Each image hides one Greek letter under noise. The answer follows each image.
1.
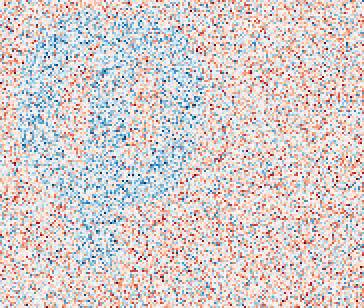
blue phi
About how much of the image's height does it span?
nearly all
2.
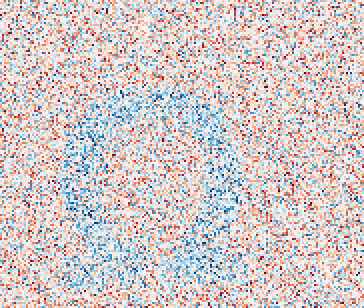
blue omega
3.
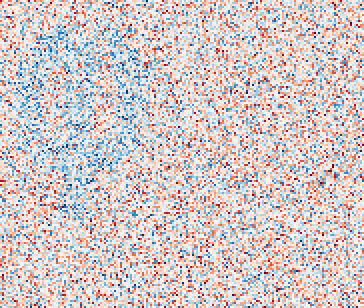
blue phi
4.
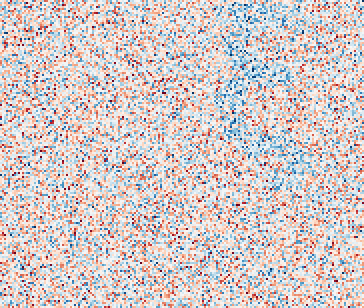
blue xi
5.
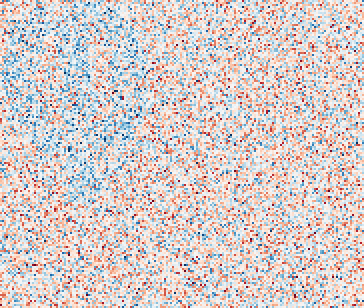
blue phi
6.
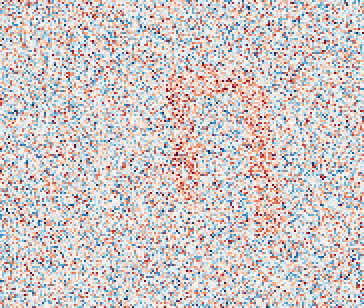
red eta
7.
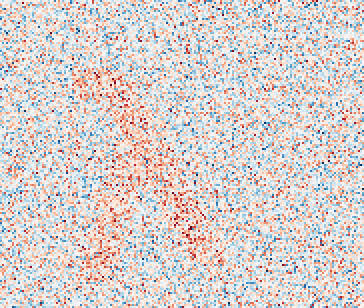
red lambda
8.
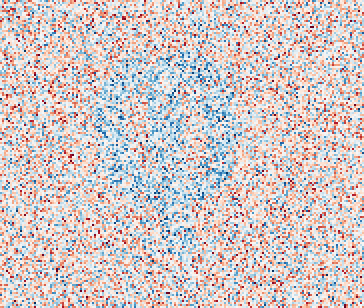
blue phi
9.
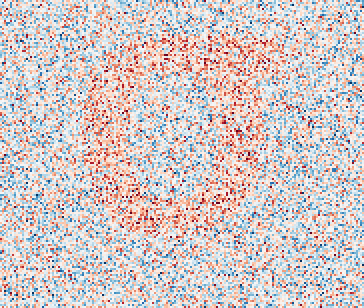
red sigma
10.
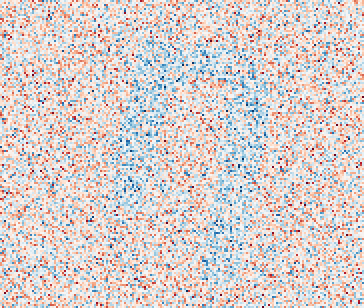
blue eta
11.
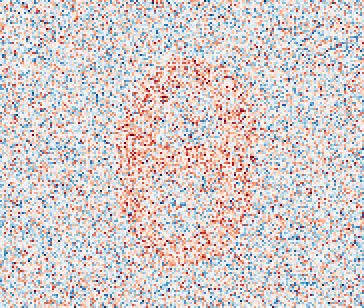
red theta
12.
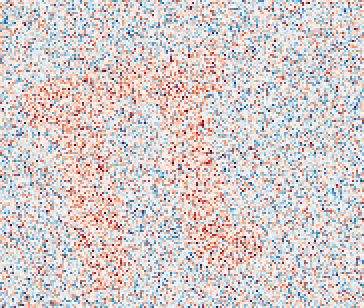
red pi
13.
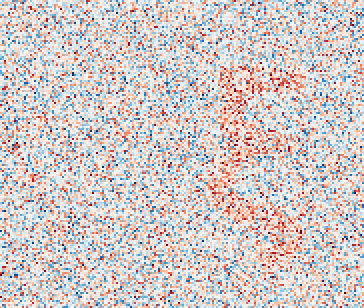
red xi
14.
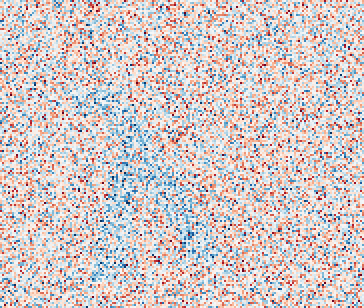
blue lambda
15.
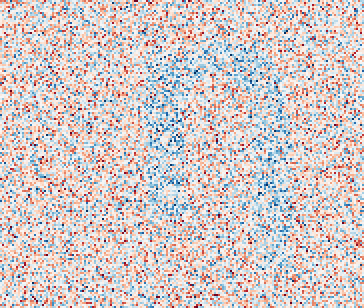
blue eta
